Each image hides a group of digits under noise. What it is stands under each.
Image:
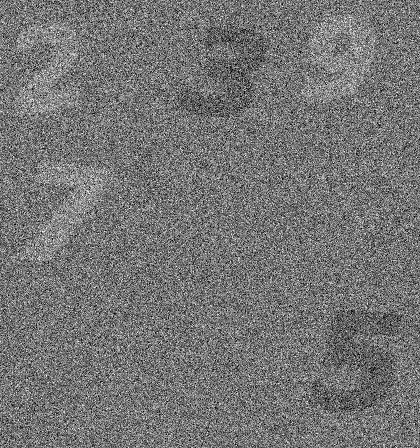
top left: light 2; top middle: dark 3; top right: light 9; middle left: light 7; bottom right: dark 5
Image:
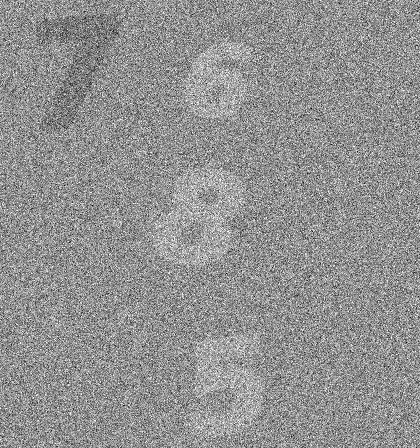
top left: dark 7; top middle: light 6; centre: light 8; bottom middle: light 5
